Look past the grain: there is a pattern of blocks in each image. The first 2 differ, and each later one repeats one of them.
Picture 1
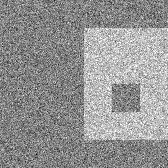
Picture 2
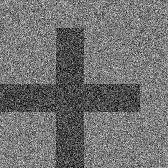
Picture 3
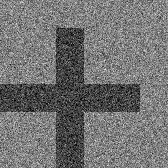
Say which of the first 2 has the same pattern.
2
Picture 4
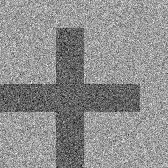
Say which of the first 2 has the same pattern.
2
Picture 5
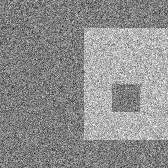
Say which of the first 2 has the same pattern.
1
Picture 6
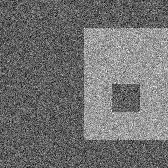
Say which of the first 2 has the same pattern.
1
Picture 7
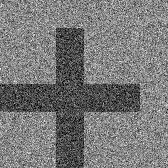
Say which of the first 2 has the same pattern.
2
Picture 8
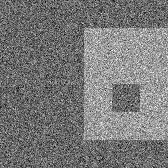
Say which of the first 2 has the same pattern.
1
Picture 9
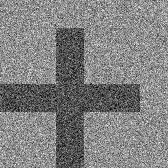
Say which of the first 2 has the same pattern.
2
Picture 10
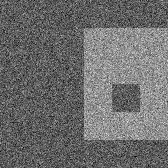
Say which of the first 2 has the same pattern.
1
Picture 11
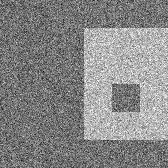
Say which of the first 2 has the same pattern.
1
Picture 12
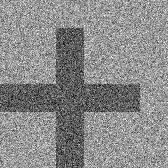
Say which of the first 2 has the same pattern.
2
